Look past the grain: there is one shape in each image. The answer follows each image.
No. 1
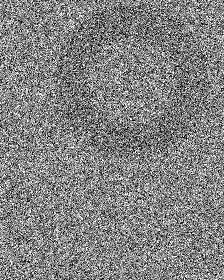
ring
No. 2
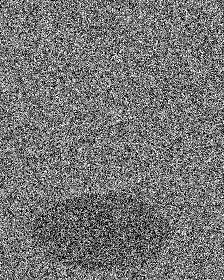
ellipse
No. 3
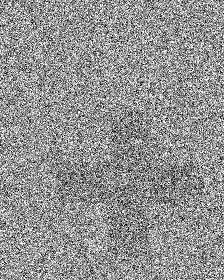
cross
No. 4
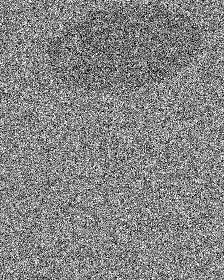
ellipse
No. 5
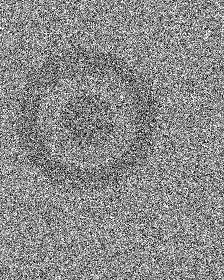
bullseye
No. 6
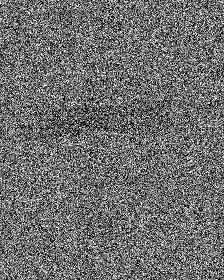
bar
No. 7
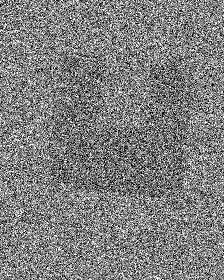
square with a notch
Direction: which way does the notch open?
up
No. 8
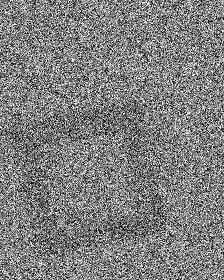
square frame
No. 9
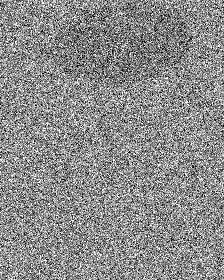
ellipse
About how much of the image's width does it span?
two thirds
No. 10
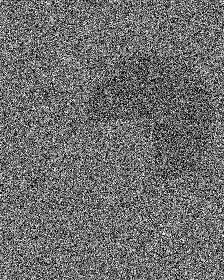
disc with a wedge cut out
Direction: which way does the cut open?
down and left
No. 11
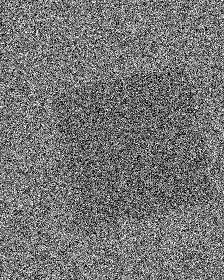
square
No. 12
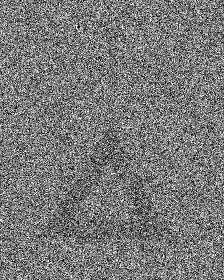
triangle frame
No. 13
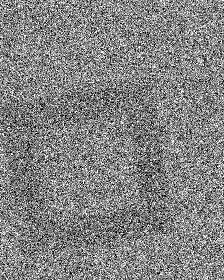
square frame
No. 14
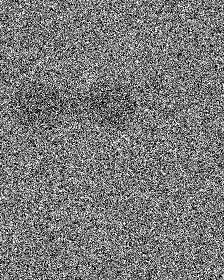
dumbbell
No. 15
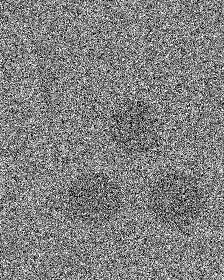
three dots
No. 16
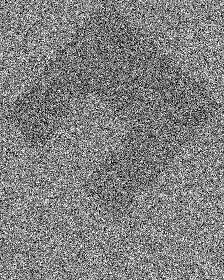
square with a notch
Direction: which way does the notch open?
down and left
